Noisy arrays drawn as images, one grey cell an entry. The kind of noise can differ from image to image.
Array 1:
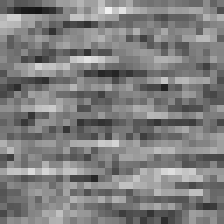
streaked along the rows
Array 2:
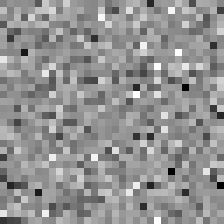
heavy tails
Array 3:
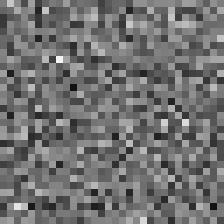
low rank plus noise
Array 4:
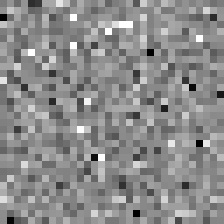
heavy tails
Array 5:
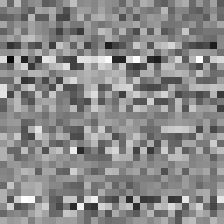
rows of uneven size
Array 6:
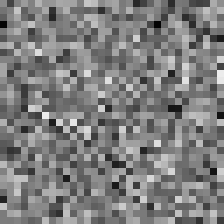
independent entries
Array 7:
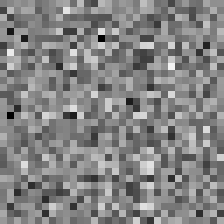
low rank plus noise
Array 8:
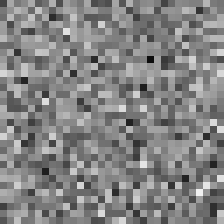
independent entries
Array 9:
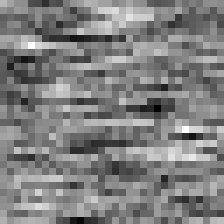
streaked along the rows
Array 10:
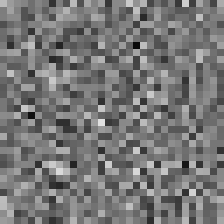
low rank plus noise
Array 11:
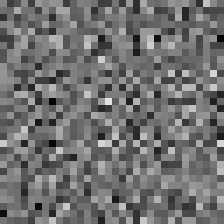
low rank plus noise
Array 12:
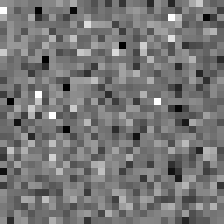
heavy tails
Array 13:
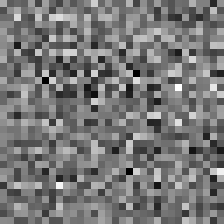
low rank plus noise
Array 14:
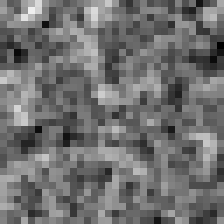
blotchy
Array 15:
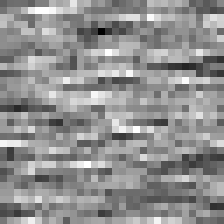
streaked along the rows
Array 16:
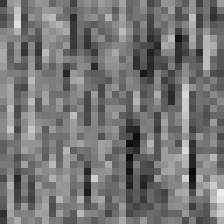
streaked along the columns
